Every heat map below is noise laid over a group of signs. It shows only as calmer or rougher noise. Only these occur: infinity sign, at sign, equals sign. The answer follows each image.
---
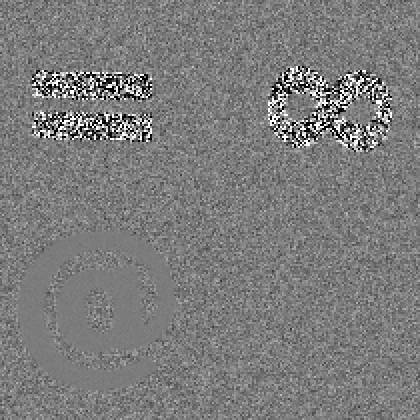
top left: rough equals sign; top right: rough infinity sign; bottom left: calm at sign
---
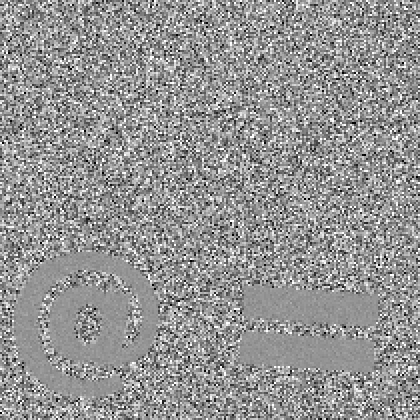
bottom left: calm at sign; bottom right: calm equals sign
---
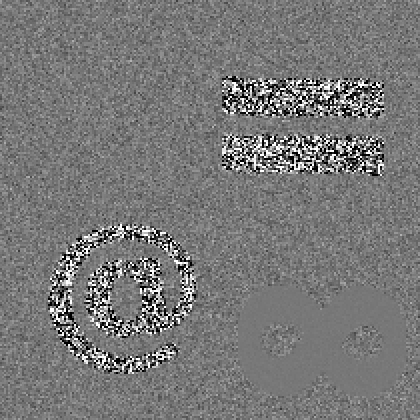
top right: rough equals sign; bottom left: rough at sign; bottom right: calm infinity sign
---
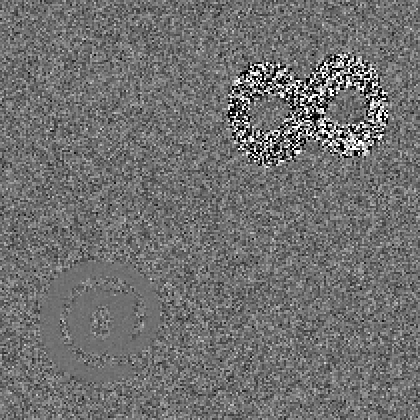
top right: rough infinity sign; bottom left: calm at sign
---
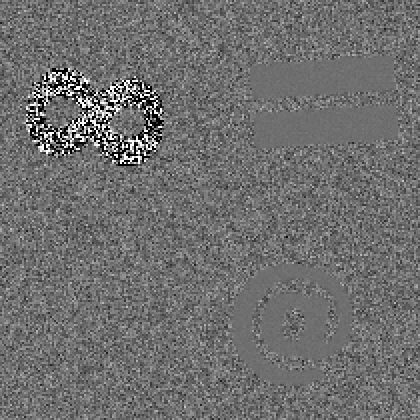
top left: rough infinity sign; top right: calm equals sign; bottom right: calm at sign
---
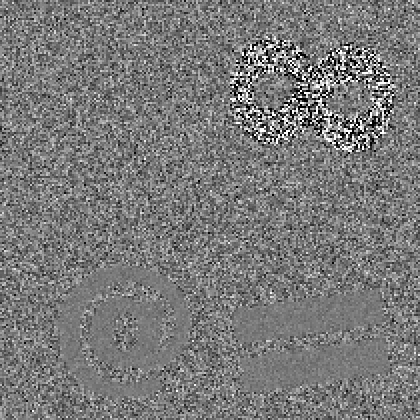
top right: rough infinity sign; bottom left: calm at sign; bottom right: calm equals sign
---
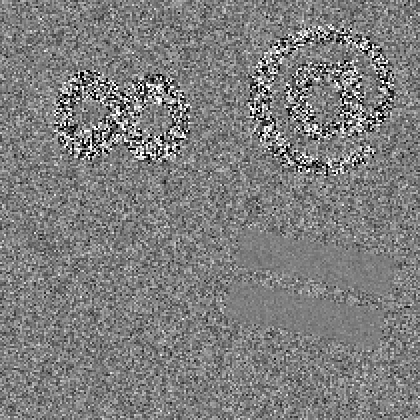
top left: rough infinity sign; top right: rough at sign; bottom right: calm equals sign
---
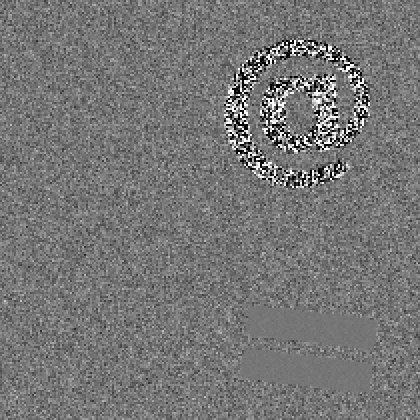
top right: rough at sign; bottom right: calm equals sign
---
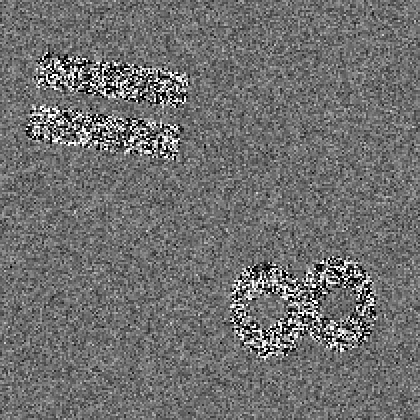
top left: rough equals sign; bottom right: rough infinity sign
